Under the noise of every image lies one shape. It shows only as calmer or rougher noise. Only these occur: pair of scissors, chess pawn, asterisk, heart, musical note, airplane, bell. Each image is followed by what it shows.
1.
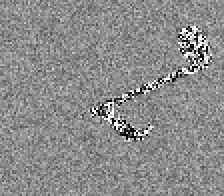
musical note
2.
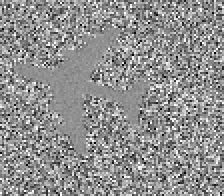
airplane
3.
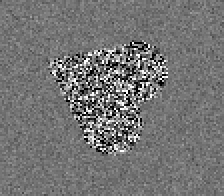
heart
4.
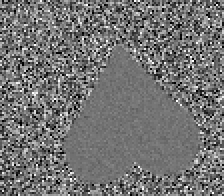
heart
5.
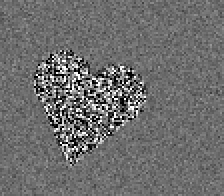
heart
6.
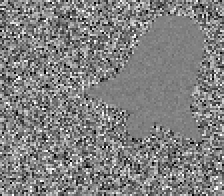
bell
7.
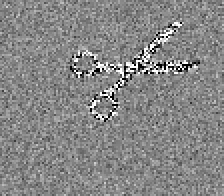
pair of scissors
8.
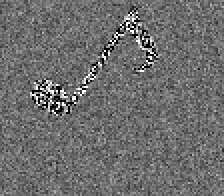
musical note
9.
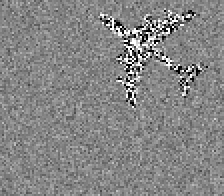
airplane
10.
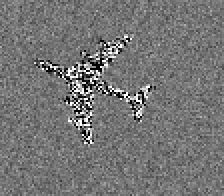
airplane
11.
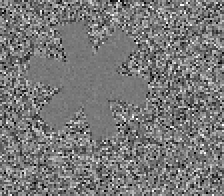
asterisk
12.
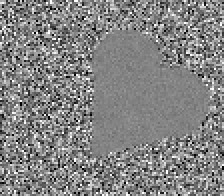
heart
